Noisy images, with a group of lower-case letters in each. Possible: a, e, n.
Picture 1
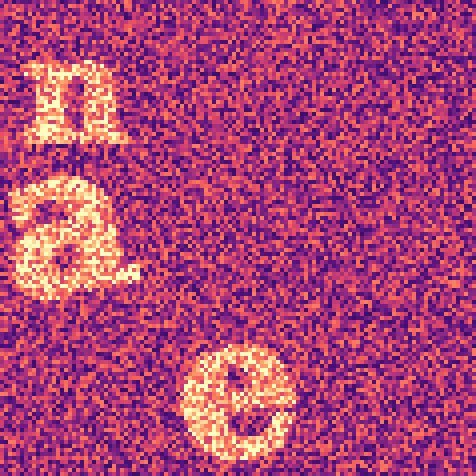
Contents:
top left: n; middle left: a; bottom middle: e
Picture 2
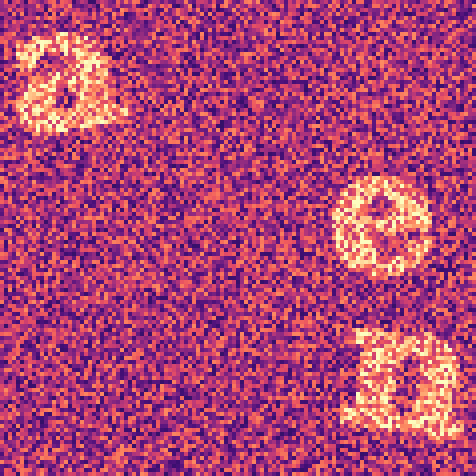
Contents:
top left: a; middle right: e; bottom right: n
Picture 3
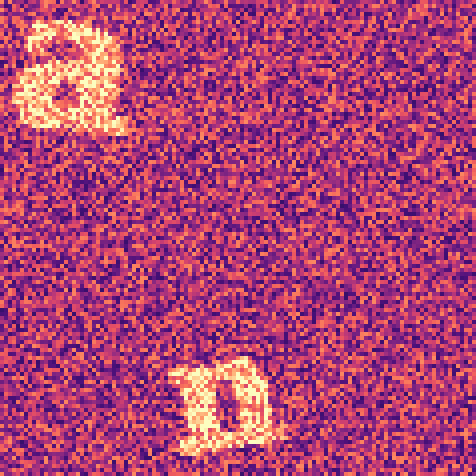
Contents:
top left: a; bottom middle: n
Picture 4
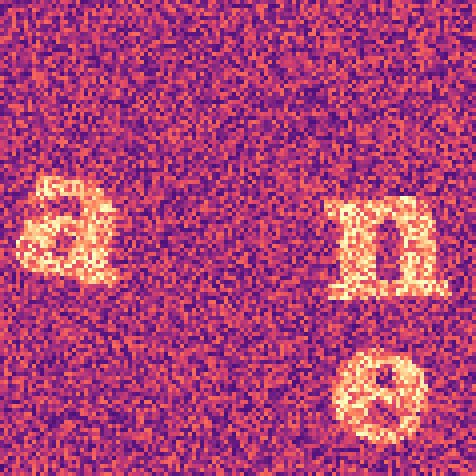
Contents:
middle left: a; middle right: n; bottom right: e
